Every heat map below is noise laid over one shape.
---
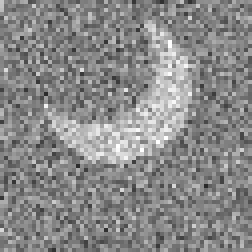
light crescent
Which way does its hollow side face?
up and left
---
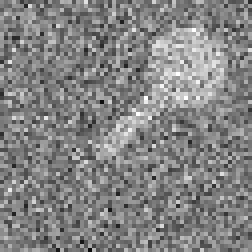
light lollipop
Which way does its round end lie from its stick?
up and right
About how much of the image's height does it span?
half
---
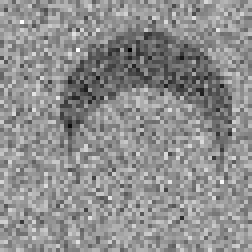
dark crescent
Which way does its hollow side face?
down
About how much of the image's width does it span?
two thirds
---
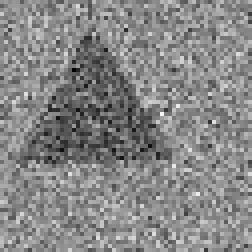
dark triangle
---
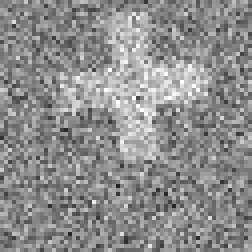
light cross
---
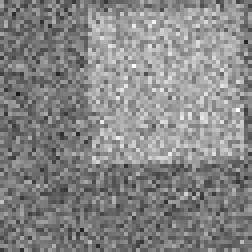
light square
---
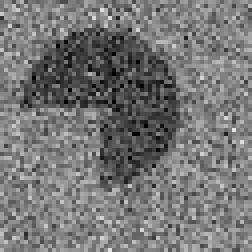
dark disc with a wedge cut out
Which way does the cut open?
down and left
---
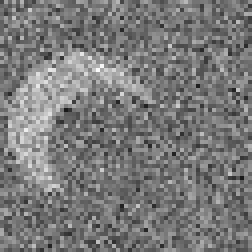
light crescent
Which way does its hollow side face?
down and right
